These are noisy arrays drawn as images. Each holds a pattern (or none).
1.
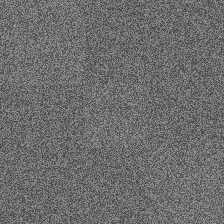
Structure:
blocks along the diagonal
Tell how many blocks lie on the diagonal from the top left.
3
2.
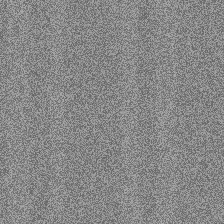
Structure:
bands of columns
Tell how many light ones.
4
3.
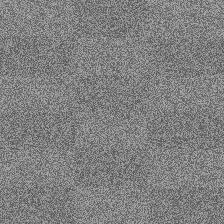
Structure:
a checkerboard
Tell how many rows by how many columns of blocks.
6 by 3
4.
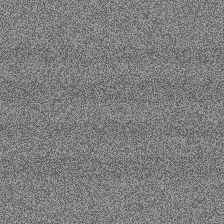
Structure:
bands of rows
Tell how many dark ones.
4
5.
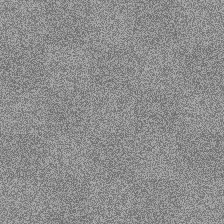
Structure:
a checkerboard
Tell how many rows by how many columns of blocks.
5 by 5
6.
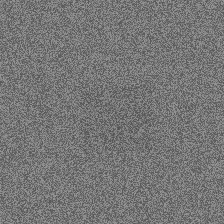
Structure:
one block
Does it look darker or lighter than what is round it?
darker
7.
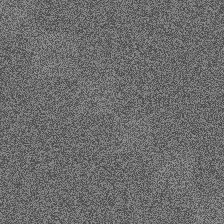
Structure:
blocks along the diagonal
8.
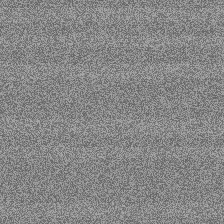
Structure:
bands of rows
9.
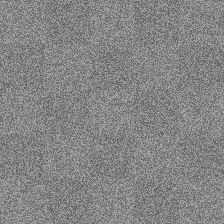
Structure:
a checkerboard
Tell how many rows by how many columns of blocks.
5 by 5
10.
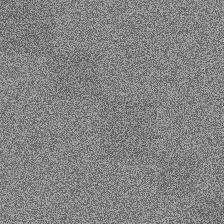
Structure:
blocks along the diagonal
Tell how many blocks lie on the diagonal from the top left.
5
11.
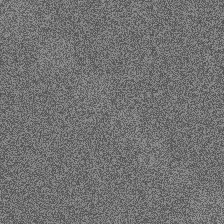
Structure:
blocks along the diagonal
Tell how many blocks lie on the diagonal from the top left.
7
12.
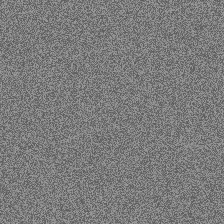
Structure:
only noise
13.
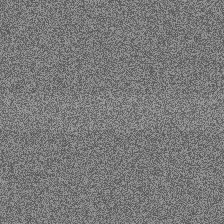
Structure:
one band of rows
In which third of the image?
middle
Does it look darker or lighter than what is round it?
lighter
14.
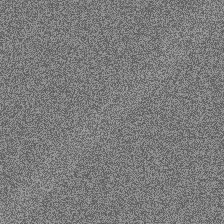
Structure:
a diagonal band
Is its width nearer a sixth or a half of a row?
a sixth
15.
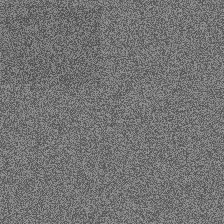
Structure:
one block
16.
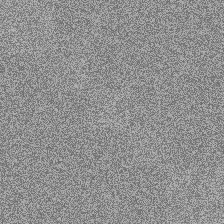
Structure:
blocks along the diagonal
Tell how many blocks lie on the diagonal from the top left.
5
